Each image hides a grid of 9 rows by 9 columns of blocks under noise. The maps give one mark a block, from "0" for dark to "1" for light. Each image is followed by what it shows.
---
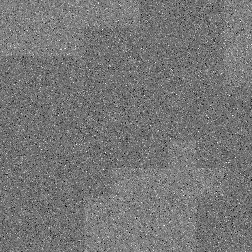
111110001
111000001
000000001
000000000
000000000
000000100
000011110
000111100
000111100
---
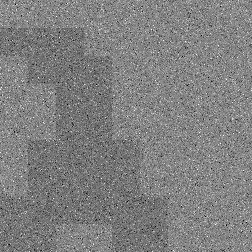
111111111
000111111
100011111
110011111
110011111
100001111
100001111
000000111
001100111
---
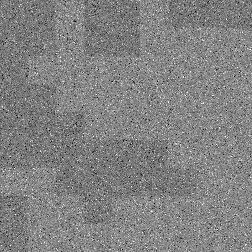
001001000
001001111
011111111
001111111
000111111
000000111
110000011
011011111
011111111
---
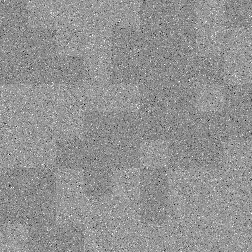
011110010
001100011
000100001
111110010
111000000
110001001
001010111
001110111
100111111
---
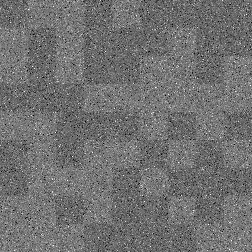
011010000
101000100
101001101
000111111
110001010
010110101
011101000
110100101
111000011
